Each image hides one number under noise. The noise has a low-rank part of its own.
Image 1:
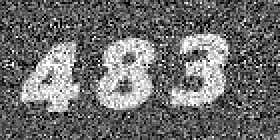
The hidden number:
483
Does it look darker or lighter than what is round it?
lighter
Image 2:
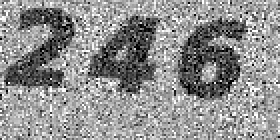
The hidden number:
246
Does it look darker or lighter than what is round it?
darker
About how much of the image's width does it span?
nearly all
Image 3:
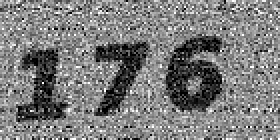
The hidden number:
176
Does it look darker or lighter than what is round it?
darker
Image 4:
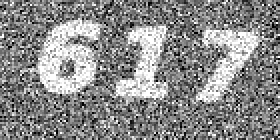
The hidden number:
617
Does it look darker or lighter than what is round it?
lighter
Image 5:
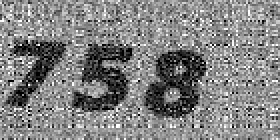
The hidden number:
758
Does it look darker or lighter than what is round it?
darker
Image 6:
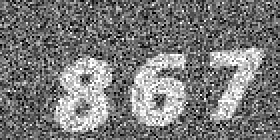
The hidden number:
867
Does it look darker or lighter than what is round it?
lighter
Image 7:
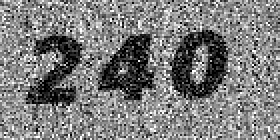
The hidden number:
240
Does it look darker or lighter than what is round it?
darker
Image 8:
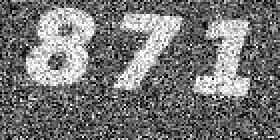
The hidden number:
871
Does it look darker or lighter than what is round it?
lighter
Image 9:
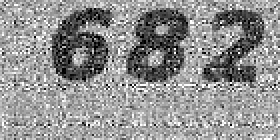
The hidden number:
682
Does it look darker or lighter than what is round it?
darker
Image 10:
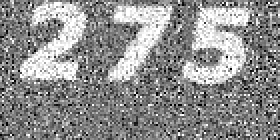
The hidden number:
275
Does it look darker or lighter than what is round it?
lighter
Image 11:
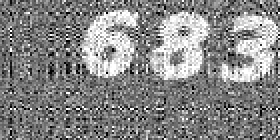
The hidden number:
683
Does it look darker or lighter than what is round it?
lighter
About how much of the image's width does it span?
two thirds
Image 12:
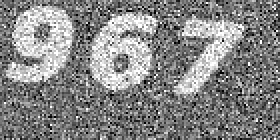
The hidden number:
967
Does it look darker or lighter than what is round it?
lighter
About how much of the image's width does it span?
nearly all
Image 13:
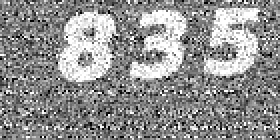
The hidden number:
835
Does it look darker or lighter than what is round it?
lighter
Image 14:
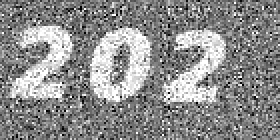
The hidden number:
202
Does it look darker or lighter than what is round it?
lighter
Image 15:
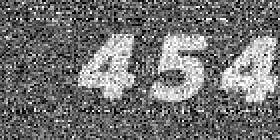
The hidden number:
454
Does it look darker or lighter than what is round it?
lighter
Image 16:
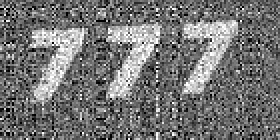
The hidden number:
777
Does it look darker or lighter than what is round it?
lighter
